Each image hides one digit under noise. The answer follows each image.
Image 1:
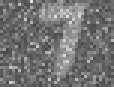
7
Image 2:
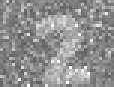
2
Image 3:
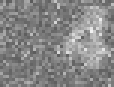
4
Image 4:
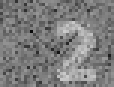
2
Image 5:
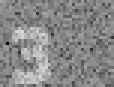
3
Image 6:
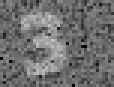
3
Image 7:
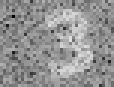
3
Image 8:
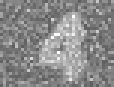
4
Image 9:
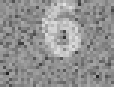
6
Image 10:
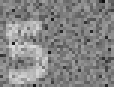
5
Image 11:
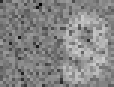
9
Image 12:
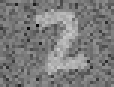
2
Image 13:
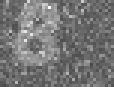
8
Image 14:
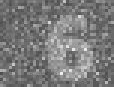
6
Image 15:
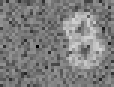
8
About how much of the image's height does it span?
two thirds
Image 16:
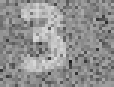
3
